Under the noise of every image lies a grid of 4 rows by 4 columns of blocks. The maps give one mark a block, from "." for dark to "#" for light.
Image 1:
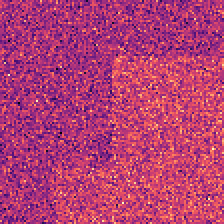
....
..##
..##
.###
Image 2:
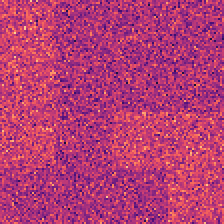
#...
#...
#.##
...#
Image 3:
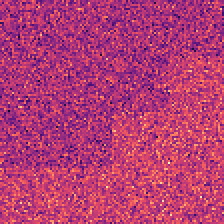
....
...#
..##
####
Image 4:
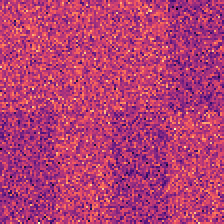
###.
###.
.#.#
.#.#
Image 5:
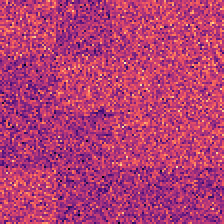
#.##
.###
..##
#...
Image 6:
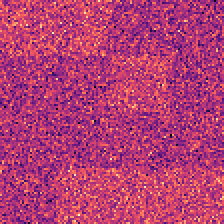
##..
..#.
....
.###
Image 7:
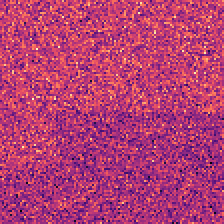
####
####
#...
....
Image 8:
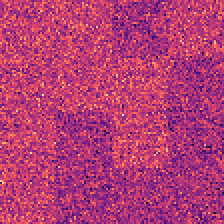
##.#
###.
#.#.
#...
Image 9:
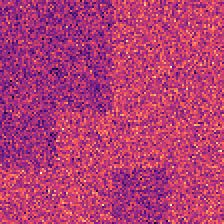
..##
..##
.###
##.#
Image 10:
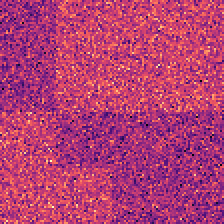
.###
.###
#...
##..
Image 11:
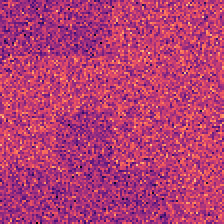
..##
####
#.##
...#
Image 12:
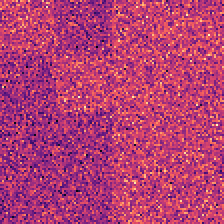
#.##
.###
..##
..##
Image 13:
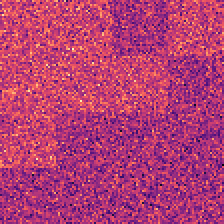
##.#
###.
#...
....
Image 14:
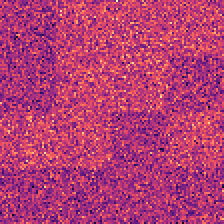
.###
.##.
##.#
....
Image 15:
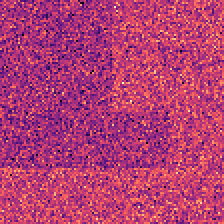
..##
..##
...#
####
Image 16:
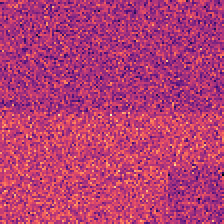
....
....
####
###.
